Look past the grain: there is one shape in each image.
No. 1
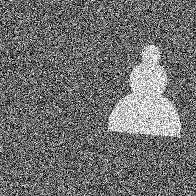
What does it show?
light chess pawn
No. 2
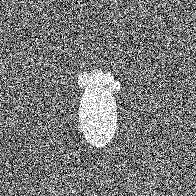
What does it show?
light footprint, centre
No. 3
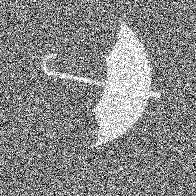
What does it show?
light umbrella
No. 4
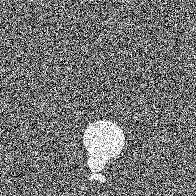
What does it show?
light pear, bottom middle
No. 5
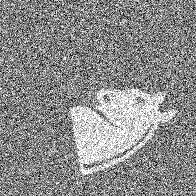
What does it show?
light chess knight
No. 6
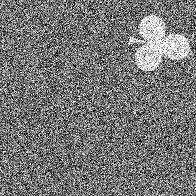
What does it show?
light club, top right
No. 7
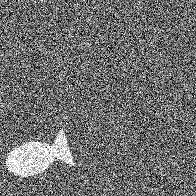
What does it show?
light fish, bottom left
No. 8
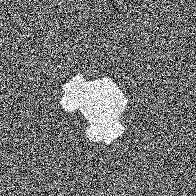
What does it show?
light car, centre
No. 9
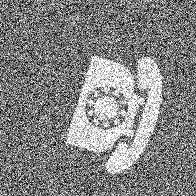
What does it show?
light telephone
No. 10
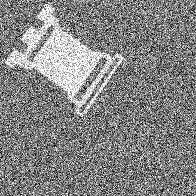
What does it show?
light chess rook
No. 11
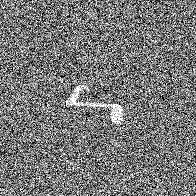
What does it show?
light musical note, centre
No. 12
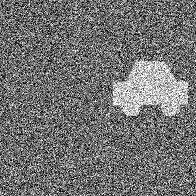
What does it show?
light car, middle right
